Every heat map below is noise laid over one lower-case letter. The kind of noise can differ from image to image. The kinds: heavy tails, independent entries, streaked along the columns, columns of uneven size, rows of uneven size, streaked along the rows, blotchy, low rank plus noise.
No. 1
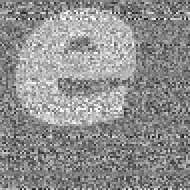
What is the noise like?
rows of uneven size
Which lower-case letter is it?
e
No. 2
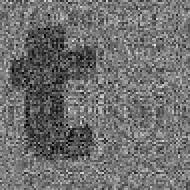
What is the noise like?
low rank plus noise
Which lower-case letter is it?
t
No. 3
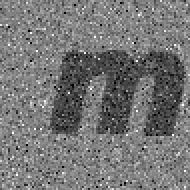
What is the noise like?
heavy tails
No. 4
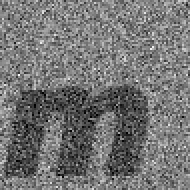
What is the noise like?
independent entries
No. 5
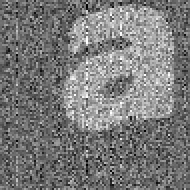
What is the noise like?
columns of uneven size
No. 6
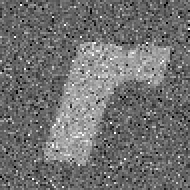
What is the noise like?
heavy tails
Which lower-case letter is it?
r
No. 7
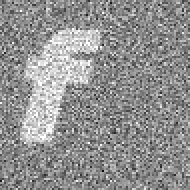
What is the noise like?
low rank plus noise
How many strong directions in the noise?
one
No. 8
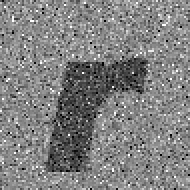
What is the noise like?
heavy tails
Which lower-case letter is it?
r
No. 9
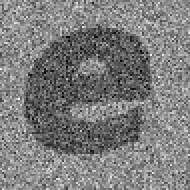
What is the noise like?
independent entries
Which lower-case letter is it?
e
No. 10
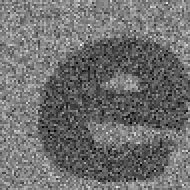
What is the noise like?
independent entries
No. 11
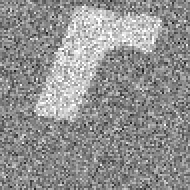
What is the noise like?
independent entries
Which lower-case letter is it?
r
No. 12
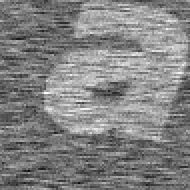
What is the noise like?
streaked along the rows
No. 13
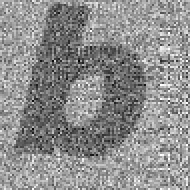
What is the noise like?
low rank plus noise
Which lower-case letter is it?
b
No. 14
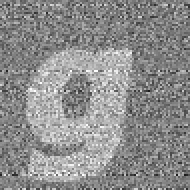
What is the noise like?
rows of uneven size
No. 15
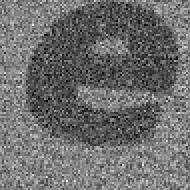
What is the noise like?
low rank plus noise
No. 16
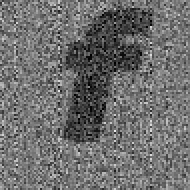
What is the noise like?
columns of uneven size
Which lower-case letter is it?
f
